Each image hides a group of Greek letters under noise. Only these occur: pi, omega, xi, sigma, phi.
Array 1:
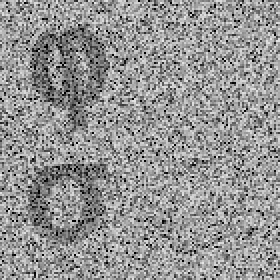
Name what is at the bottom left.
sigma
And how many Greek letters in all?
2
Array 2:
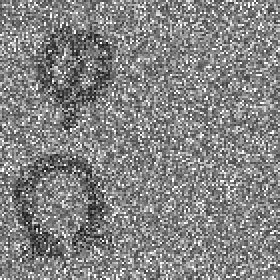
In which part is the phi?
top left
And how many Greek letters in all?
2
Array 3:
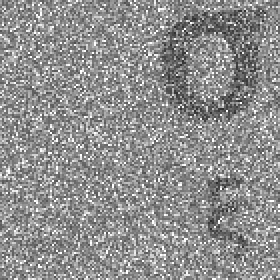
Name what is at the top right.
sigma
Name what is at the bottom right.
xi
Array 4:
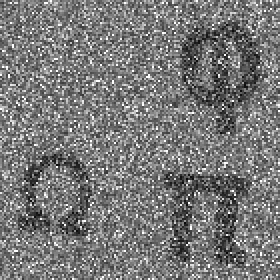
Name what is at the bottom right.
pi
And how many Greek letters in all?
3
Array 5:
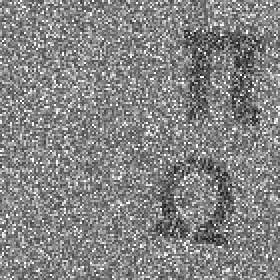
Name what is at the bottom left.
nothing
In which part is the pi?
top right
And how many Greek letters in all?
2
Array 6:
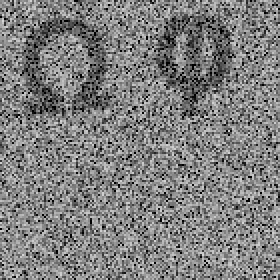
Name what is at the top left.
omega
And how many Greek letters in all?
2
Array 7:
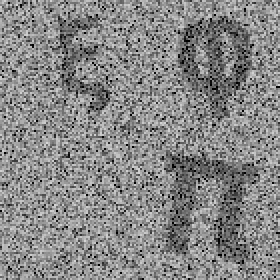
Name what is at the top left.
xi
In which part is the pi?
bottom right
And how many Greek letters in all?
3
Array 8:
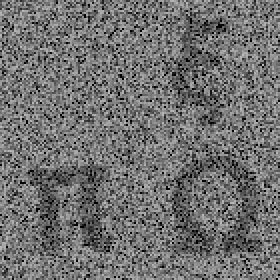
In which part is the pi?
bottom left
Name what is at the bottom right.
omega
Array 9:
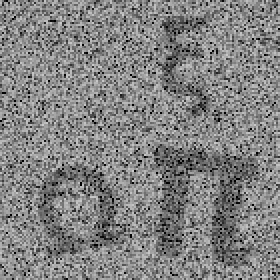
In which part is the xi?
top right
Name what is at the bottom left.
omega
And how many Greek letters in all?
3
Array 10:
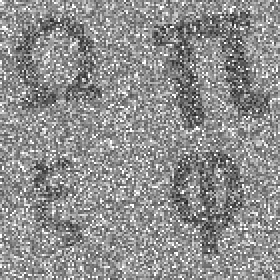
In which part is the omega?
top left
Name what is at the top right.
pi
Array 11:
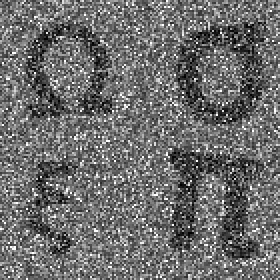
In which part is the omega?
top left
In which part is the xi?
bottom left
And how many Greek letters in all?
4
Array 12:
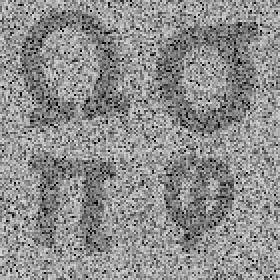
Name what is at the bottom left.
pi
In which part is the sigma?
top right
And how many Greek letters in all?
4
